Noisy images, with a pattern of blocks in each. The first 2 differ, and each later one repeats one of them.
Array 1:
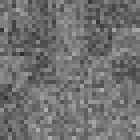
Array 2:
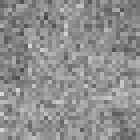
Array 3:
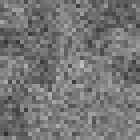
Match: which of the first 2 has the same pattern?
1
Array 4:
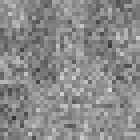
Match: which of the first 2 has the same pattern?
1
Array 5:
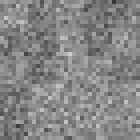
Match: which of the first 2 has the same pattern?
1
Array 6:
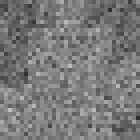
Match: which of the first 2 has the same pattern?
2
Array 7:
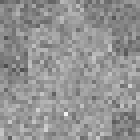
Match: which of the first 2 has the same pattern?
2
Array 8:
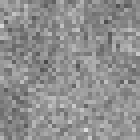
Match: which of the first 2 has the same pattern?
1
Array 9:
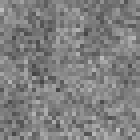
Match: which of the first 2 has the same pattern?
1
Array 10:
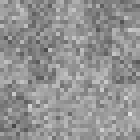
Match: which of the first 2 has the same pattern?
1
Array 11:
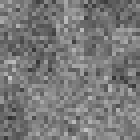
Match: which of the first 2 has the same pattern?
1
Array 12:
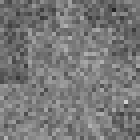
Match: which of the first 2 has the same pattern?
2
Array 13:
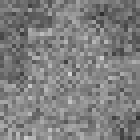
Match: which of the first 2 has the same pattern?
2
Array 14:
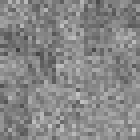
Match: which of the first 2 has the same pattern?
1
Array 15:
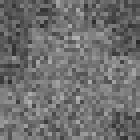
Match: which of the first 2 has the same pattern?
2
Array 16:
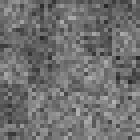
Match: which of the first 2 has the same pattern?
1
